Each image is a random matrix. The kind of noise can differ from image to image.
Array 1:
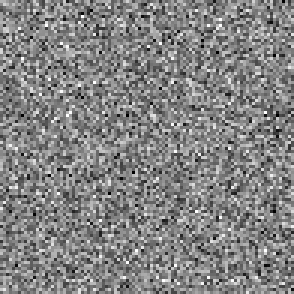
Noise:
independent entries
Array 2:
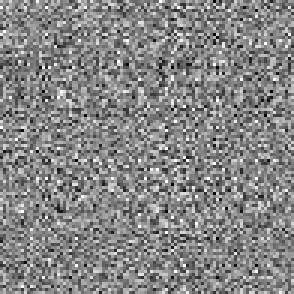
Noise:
low rank plus noise
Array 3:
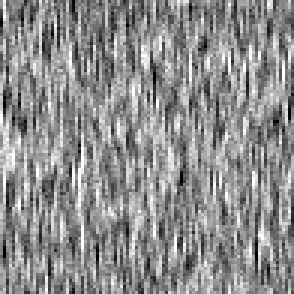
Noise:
streaked along the columns
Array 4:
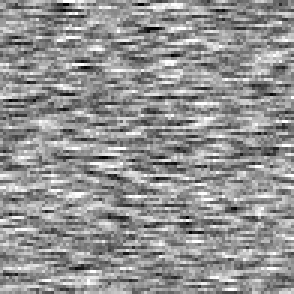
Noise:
streaked along the rows
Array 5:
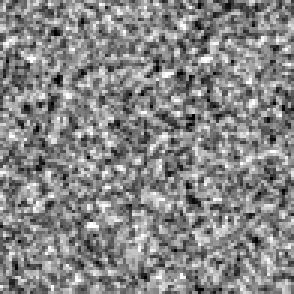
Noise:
blotchy
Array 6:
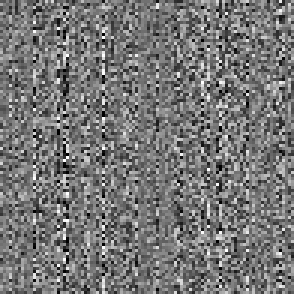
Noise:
columns of uneven size
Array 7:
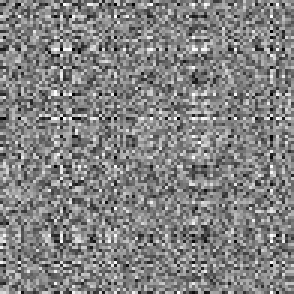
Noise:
low rank plus noise
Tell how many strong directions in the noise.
one
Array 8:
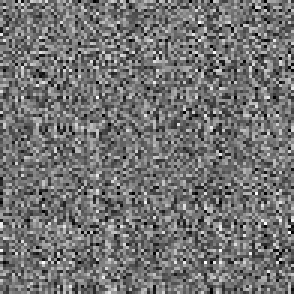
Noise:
low rank plus noise
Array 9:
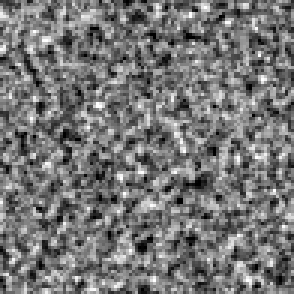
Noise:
blotchy
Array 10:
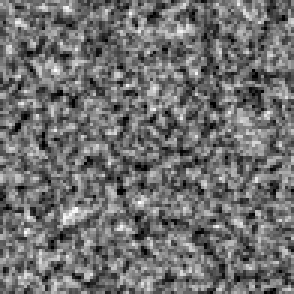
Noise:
blotchy
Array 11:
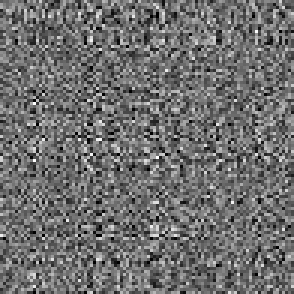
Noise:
low rank plus noise
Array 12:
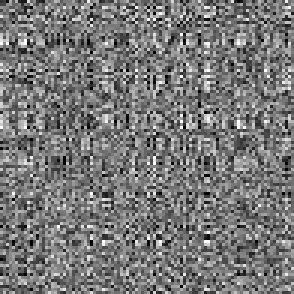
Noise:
low rank plus noise
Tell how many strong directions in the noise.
two
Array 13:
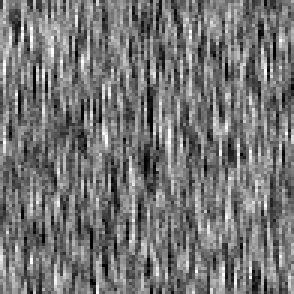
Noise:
streaked along the columns
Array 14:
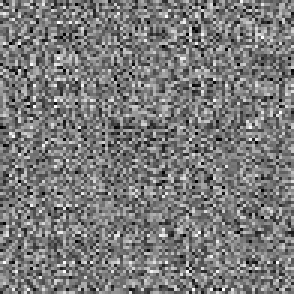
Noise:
low rank plus noise
